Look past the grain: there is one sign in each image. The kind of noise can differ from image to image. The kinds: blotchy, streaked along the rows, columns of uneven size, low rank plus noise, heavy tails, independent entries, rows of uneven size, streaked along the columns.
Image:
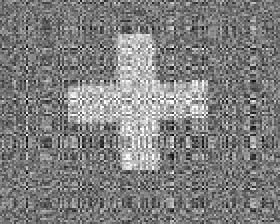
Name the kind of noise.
low rank plus noise
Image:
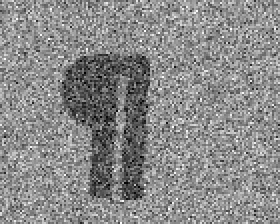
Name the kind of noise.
independent entries
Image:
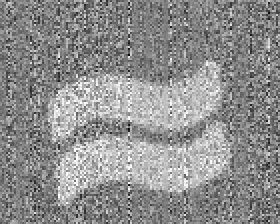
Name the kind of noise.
columns of uneven size
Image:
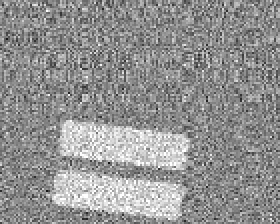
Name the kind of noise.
low rank plus noise
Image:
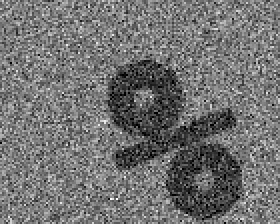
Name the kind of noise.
independent entries
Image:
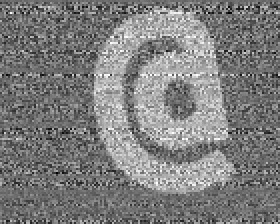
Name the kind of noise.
rows of uneven size
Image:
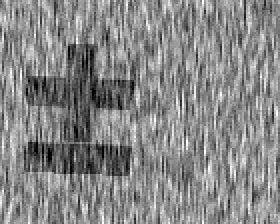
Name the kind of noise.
streaked along the columns
